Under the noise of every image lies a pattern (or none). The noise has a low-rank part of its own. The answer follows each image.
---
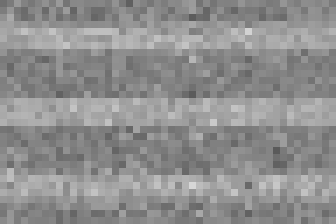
horizontal stripes
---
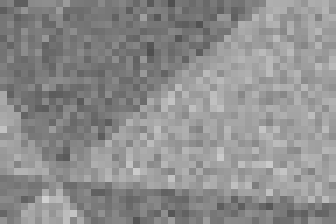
spokes from one point
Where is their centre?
bottom left
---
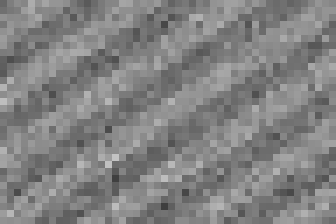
diagonal stripes
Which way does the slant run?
bottom left to top right
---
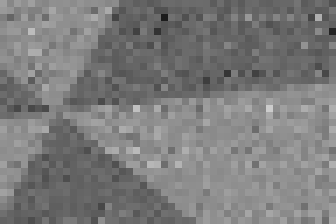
spokes from one point
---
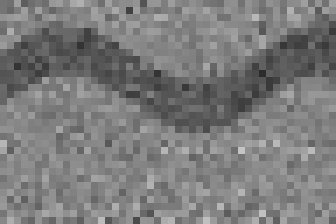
a wavy band
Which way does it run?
left to right
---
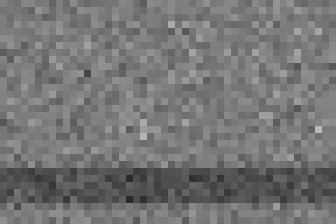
one horizontal stripe
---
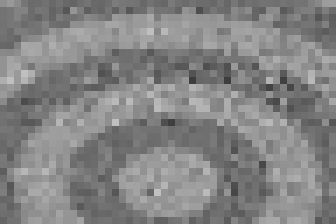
rings round one point
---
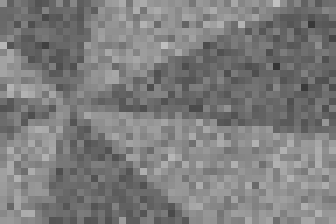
spokes from one point
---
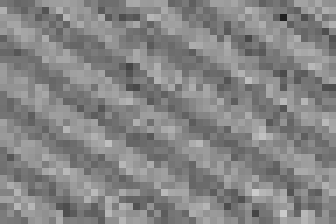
diagonal stripes
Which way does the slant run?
top left to bottom right
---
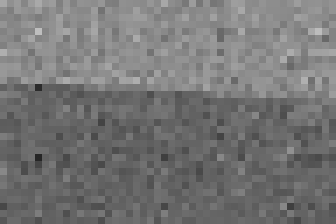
a sharp edge
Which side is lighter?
top
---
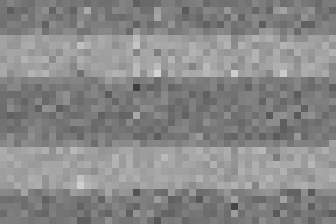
horizontal stripes
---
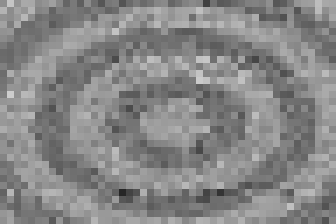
rings round one point
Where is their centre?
centre
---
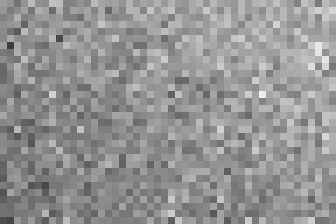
a smooth slope
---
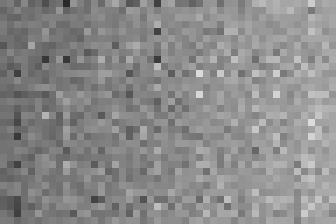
a smooth slope
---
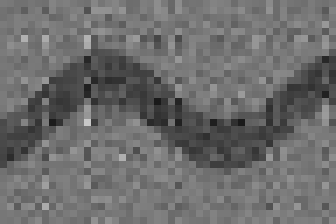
a wavy band
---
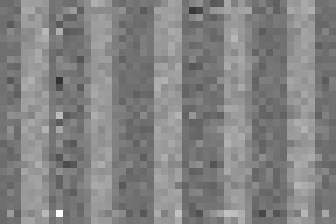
vertical stripes
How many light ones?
5
